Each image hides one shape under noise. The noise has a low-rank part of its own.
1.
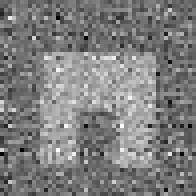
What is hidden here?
light square with a notch
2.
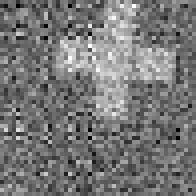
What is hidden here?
light cross
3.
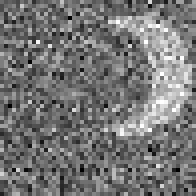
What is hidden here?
light crescent
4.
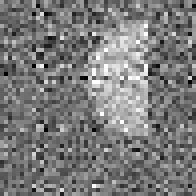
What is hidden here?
light half disc
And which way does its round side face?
left
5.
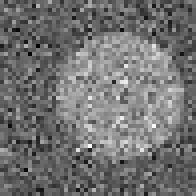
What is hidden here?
light disc
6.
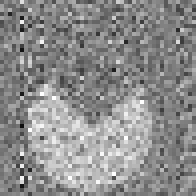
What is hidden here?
light disc with a wedge cut out
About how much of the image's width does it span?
two thirds
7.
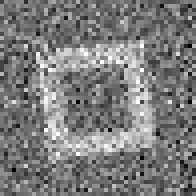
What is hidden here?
light square frame
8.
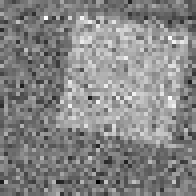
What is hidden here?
light square
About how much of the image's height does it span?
two thirds
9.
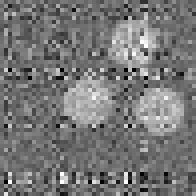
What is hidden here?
light three dots
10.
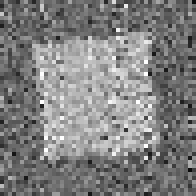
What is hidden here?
light square
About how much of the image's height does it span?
two thirds
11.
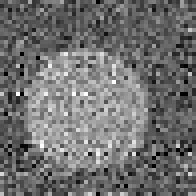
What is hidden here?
light disc
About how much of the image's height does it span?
two thirds
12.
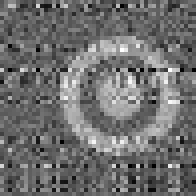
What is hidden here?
light bullseye
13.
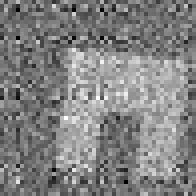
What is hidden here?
light square with a notch
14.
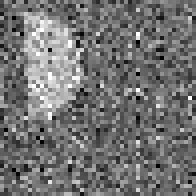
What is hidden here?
light half disc
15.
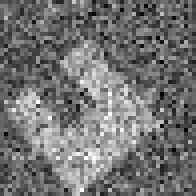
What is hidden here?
light square with a notch
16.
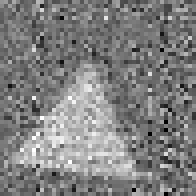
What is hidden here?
light triangle
